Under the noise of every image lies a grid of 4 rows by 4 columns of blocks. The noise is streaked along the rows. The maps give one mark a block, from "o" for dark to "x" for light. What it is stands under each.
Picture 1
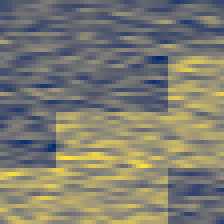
o o o o
o o o x
o x x x
x x x o
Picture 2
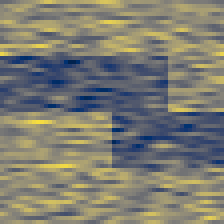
x x x x
o o o x
x x o o
x x x x
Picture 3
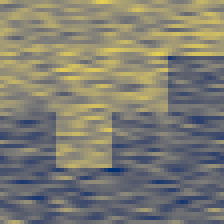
x x x x
x x x o
o x o o
o o o o
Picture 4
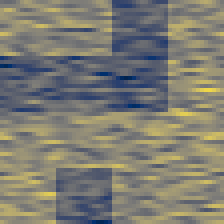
x x o x
o o o x
x x x x
x o x x
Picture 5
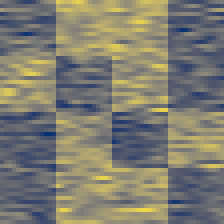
o x x o
x o x o
o x o x
o x x o
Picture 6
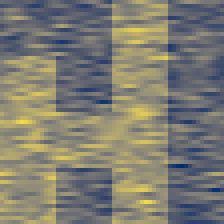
o o x o
x o x o
x x x o
x o x o
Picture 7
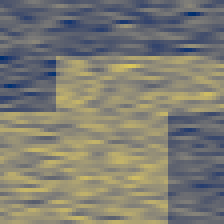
o o o o
o x x x
x x x o
x x x o
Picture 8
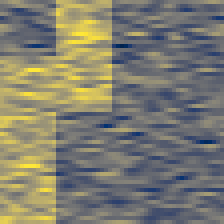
o x o o
x x o o
x o o o
x o o o
